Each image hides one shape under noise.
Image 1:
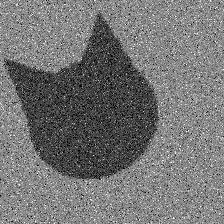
cat's head
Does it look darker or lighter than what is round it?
darker
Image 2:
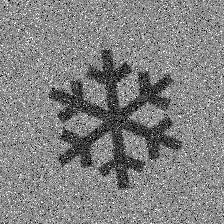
snowflake
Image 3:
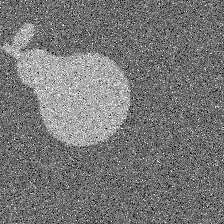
pear
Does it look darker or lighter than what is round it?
lighter
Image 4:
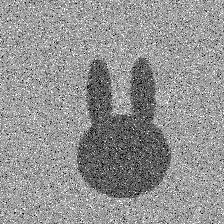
rabbit's head
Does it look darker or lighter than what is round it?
darker
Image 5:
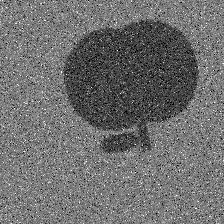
apple
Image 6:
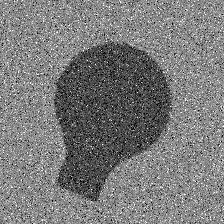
light bulb
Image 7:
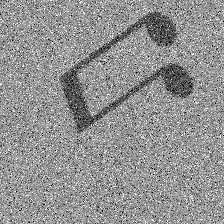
pair of musical notes
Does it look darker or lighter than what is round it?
darker
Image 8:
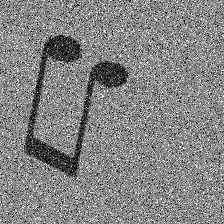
pair of musical notes
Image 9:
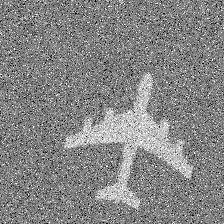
airplane
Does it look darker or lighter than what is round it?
lighter
